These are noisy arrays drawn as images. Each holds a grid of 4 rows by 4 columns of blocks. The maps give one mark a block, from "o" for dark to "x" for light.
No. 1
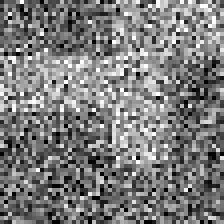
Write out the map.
ooxx
xxxo
ooxo
oooo
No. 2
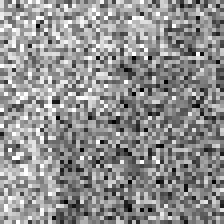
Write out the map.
xxxo
xxoo
xooo
xooo
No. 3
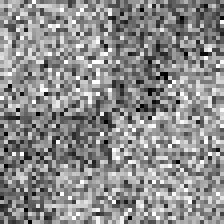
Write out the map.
xxoo
xxox
ooxx
oxxx
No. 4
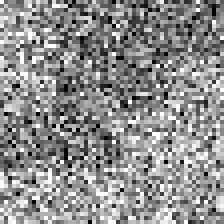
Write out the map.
xooo
xoox
ooxx
xxxx
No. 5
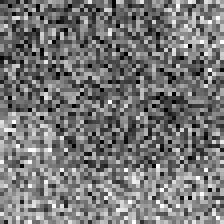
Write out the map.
ooox
oooo
xooo
xxxx
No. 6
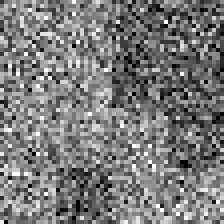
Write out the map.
xxoo
xxoo
xxxo
xoxx
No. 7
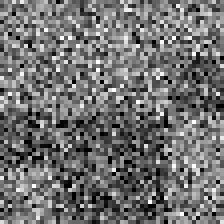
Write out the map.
xxxx
xxxo
ooox
xoox
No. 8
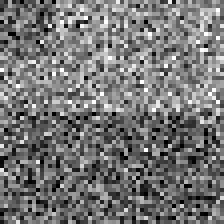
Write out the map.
oxxx
xxxx
oooo
oooo
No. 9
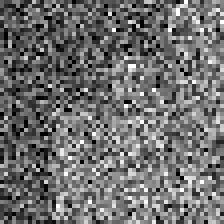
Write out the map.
ooox
ooxx
oxxx
oxxx
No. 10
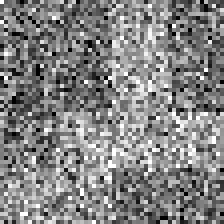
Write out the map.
ooxo
ooxo
oxxx
xxoo
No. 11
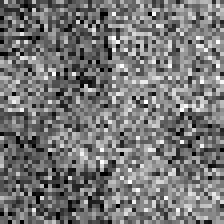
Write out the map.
ooxx
xoxx
oxxo
ooxx
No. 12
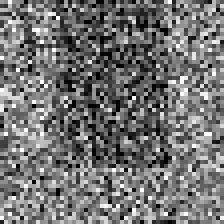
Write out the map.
xoox
xoox
xoox
xxxx
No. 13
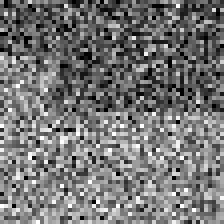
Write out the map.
oooo
xooo
xxxx
xxxx
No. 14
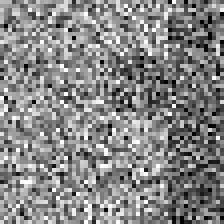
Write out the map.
xxxo
xxoo
xxxo
xxxo
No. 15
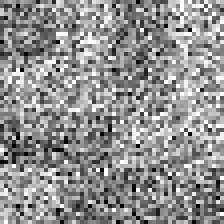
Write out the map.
oxox
xxox
ooxx
xooo
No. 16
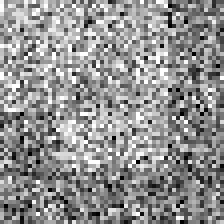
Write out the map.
xxxo
xxxo
oxxo
oooo
